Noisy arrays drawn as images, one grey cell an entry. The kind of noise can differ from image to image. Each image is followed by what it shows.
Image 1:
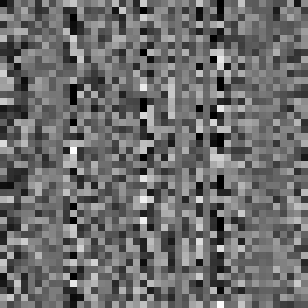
columns of uneven size
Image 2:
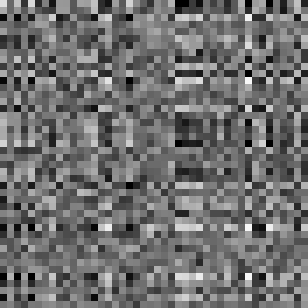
low rank plus noise
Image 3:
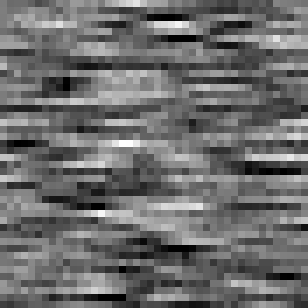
streaked along the rows
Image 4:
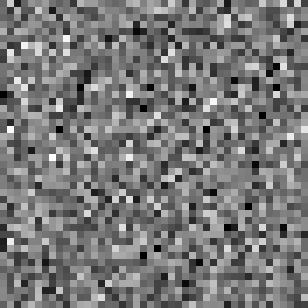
independent entries
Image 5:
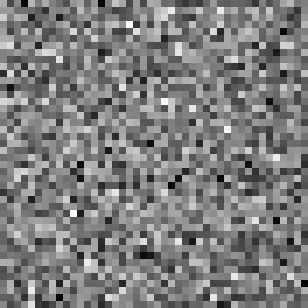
independent entries
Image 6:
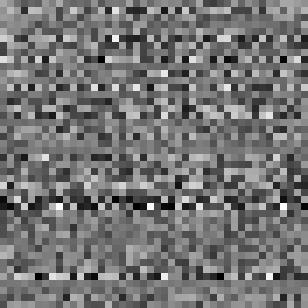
rows of uneven size
